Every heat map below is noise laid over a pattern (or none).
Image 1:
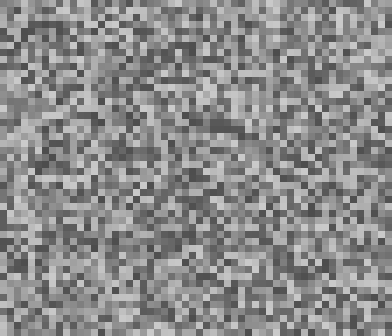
only noise
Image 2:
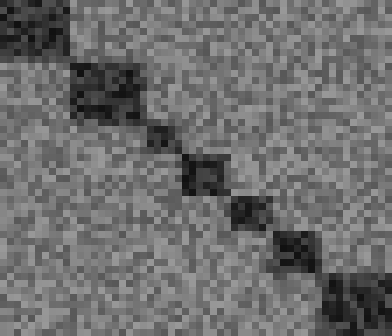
blocks along the diagonal
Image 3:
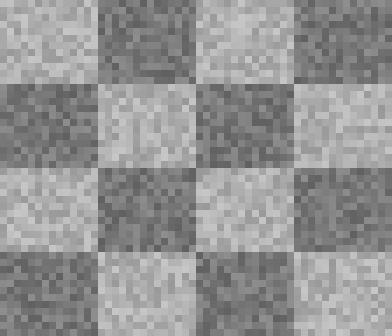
a checkerboard
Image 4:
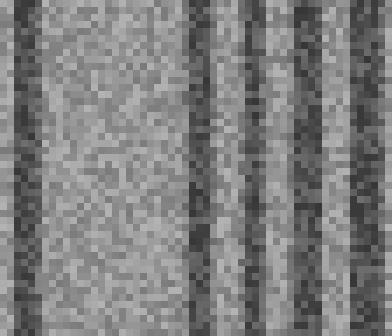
bands of columns
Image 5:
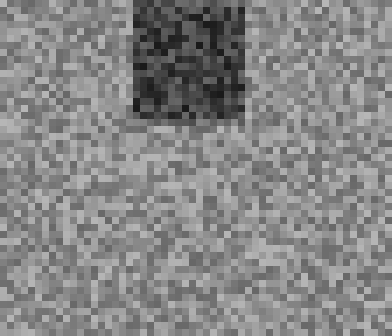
one block
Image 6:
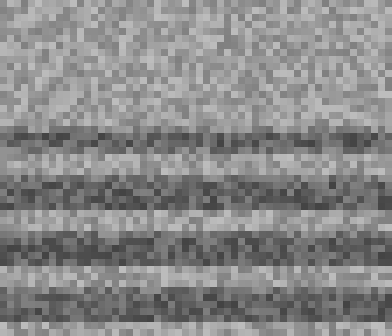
bands of rows
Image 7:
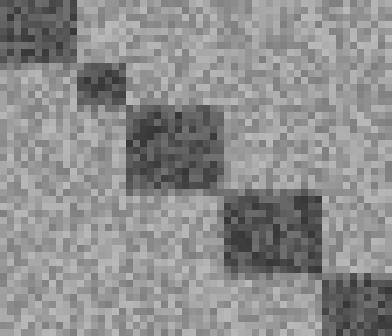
blocks along the diagonal
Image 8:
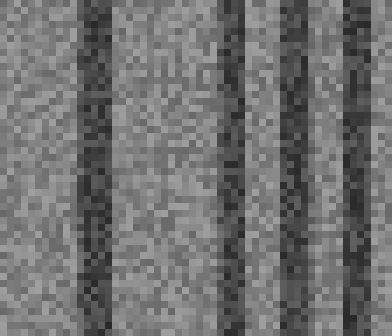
bands of columns
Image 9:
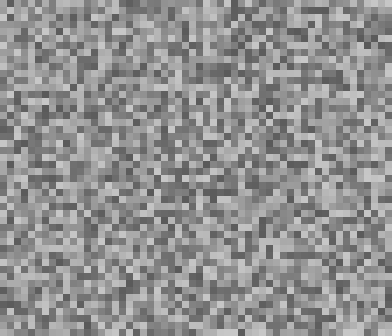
only noise
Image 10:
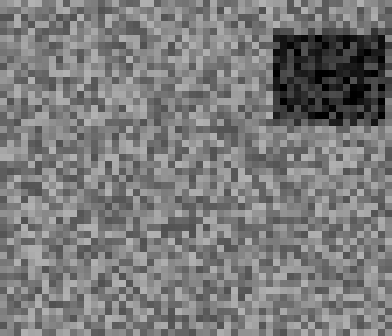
one block
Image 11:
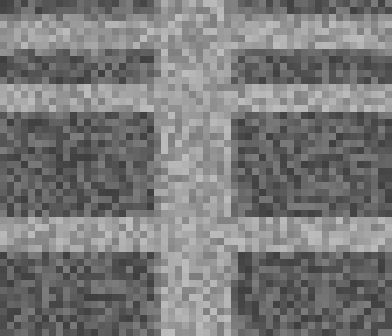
bands of rows crossing bands of columns
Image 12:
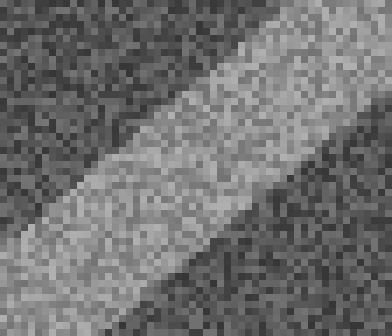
a diagonal band
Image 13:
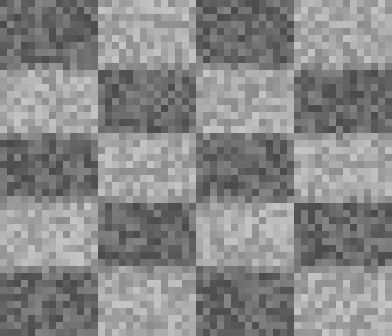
a checkerboard
